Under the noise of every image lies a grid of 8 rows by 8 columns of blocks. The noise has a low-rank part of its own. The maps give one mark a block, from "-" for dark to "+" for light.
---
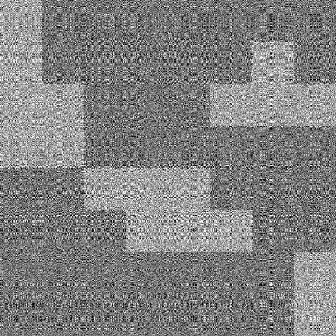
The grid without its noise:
+-------
+-----+-
++---+++
++------
--+++---
---+++--
-------+
-------+
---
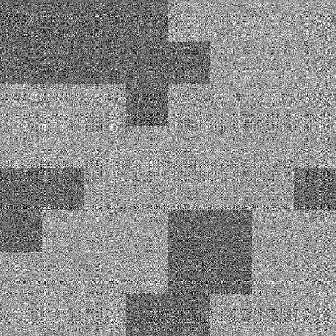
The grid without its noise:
----++++
-----+++
+++-++++
++++++++
--+++++-
-+++--++
++++--++
+++--+++
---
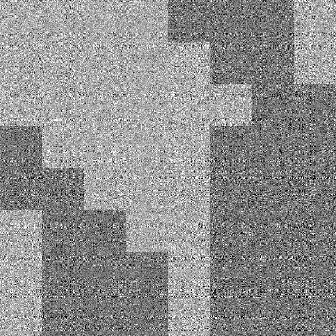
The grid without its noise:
++++---+
+++++--+
++++++--
-++++---
--+++---
+--++---
+---+---
+---+---
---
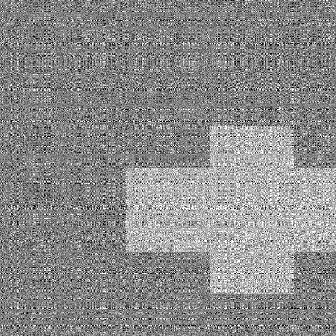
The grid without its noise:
--------
--------
--------
-----++-
---+++++
---+++++
-----++-
--------
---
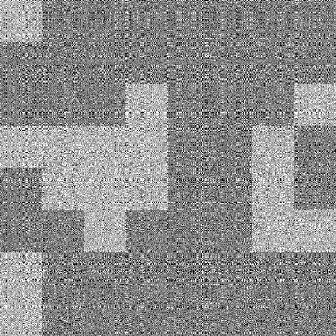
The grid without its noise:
+-------
--------
---+---+
++++--+-
-+++--+-
--+---++
+-------
+-------
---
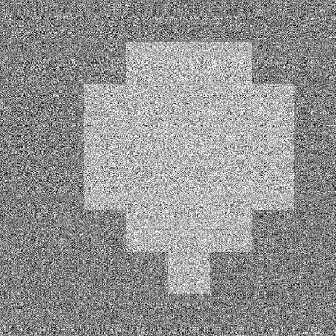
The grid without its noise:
--------
---+++--
--+++++-
--+++++-
--+++++-
---+++--
----+---
--------
